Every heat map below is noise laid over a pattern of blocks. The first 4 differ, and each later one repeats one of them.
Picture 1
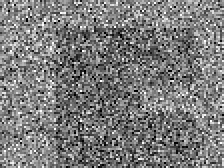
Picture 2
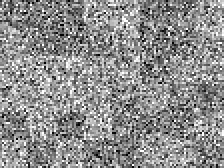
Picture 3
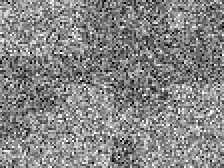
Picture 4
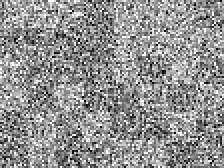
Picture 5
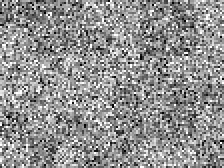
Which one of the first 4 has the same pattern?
2
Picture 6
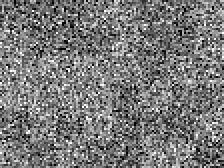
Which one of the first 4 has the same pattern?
2
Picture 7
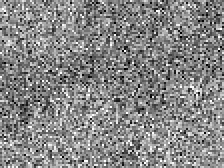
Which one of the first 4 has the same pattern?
3
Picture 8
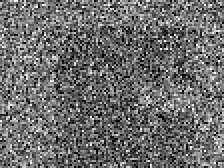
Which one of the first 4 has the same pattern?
1
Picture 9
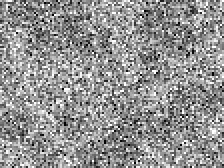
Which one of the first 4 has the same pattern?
2
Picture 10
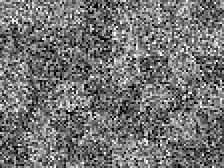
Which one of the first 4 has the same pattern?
4
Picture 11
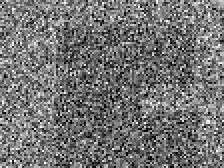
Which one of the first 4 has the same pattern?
1
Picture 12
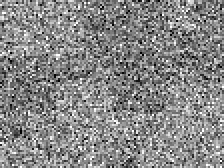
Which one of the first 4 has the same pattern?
3
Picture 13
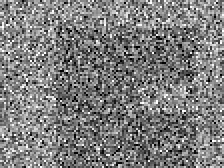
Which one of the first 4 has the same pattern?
1
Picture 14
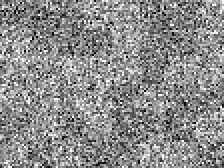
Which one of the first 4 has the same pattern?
2
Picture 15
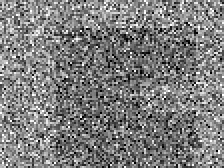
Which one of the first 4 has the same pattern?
1
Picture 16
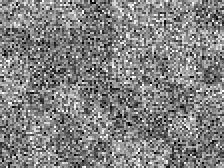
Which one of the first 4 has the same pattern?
4
